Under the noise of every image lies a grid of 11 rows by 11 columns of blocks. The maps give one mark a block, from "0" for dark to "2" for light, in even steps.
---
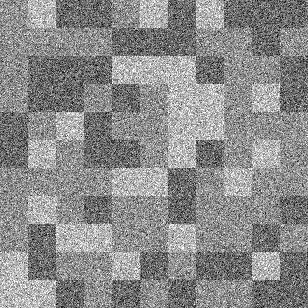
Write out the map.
1 2 0 0 1 2 0 2 0 0 0
1 1 1 1 0 0 0 1 1 0 1
1 0 0 0 2 2 2 0 1 1 0
1 0 0 1 0 1 2 2 1 2 0
0 1 2 0 1 1 2 2 1 1 1
0 2 1 0 0 1 2 0 1 2 1
1 1 1 1 2 2 0 1 2 1 1
1 2 1 0 1 1 0 1 1 1 0
1 0 2 2 1 1 2 1 1 0 1
2 0 1 1 2 0 1 0 0 2 0
2 2 0 1 0 1 0 1 1 0 0
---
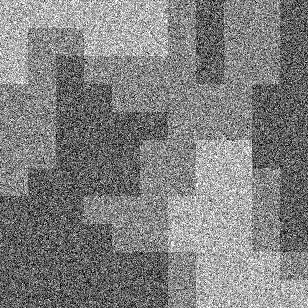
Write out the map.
2 2 2 2 2 2 1 0 1 1 0
2 1 1 2 2 2 1 0 1 1 0
2 1 0 1 1 1 1 0 1 1 0
1 1 0 0 1 1 1 1 1 0 0
1 1 0 0 0 0 1 1 1 0 0
1 1 0 0 0 1 1 2 2 0 0
1 0 0 0 0 1 1 2 2 1 0
0 0 0 1 1 1 2 2 2 1 0
0 0 0 0 1 1 2 2 2 1 0
0 0 0 0 0 0 1 2 2 2 1
0 0 0 0 0 0 1 2 2 2 2
